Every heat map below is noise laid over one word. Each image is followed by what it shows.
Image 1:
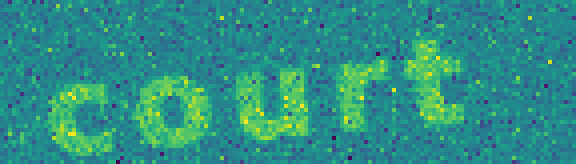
court
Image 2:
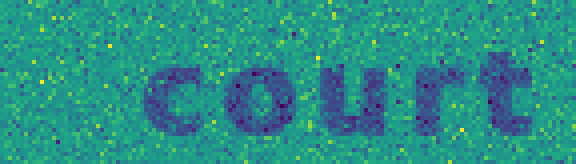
court
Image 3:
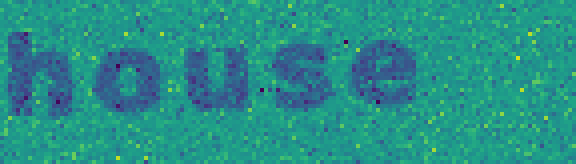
house
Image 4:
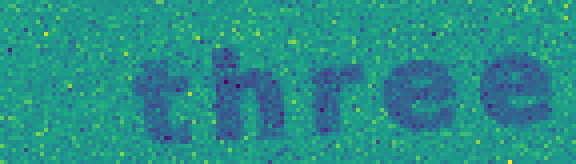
three
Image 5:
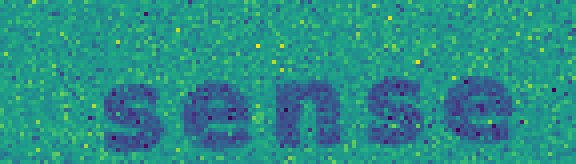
sense
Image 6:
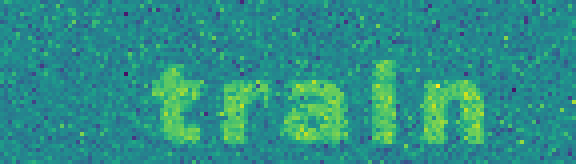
train
